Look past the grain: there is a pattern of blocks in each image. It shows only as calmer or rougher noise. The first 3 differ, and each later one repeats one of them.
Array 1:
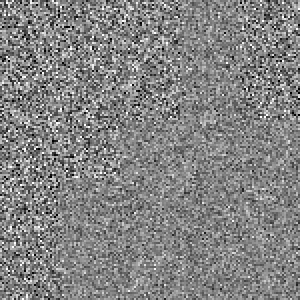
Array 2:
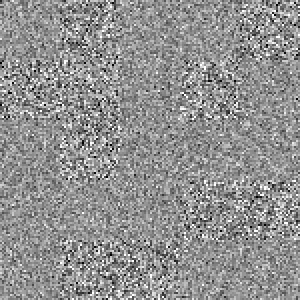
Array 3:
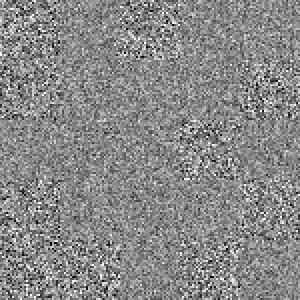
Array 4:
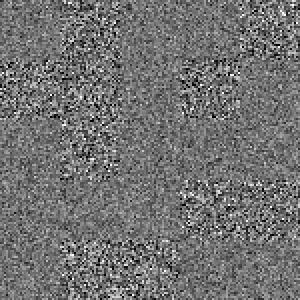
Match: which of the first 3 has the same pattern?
2
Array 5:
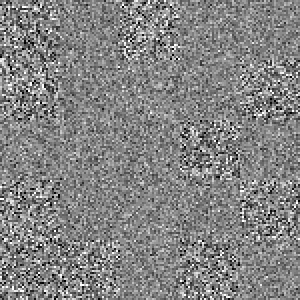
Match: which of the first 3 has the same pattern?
3
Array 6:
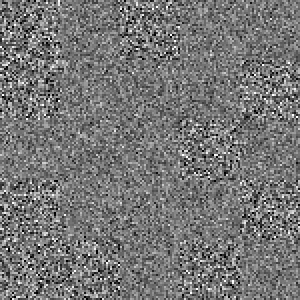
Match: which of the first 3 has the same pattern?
3
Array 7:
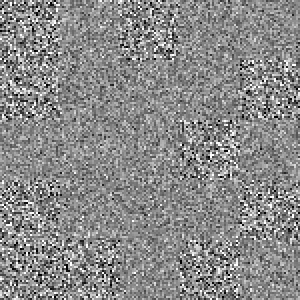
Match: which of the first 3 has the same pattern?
3
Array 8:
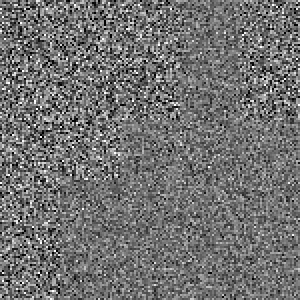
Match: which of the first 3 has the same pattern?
1
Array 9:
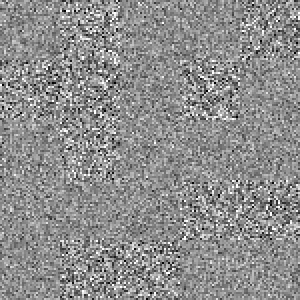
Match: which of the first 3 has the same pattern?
2
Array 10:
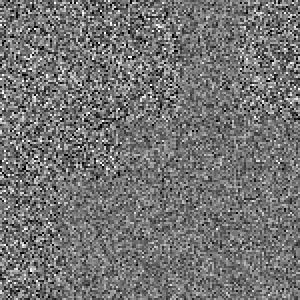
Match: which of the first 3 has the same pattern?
1
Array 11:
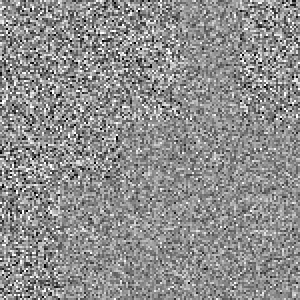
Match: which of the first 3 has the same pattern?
1
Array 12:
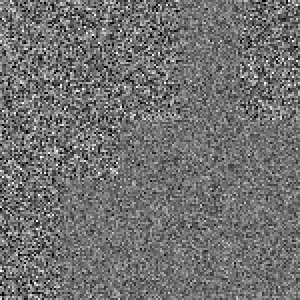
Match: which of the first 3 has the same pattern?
1
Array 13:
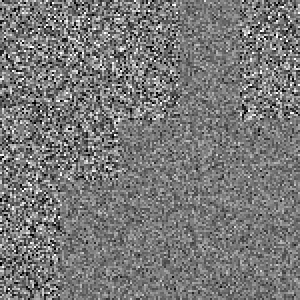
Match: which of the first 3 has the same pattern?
1
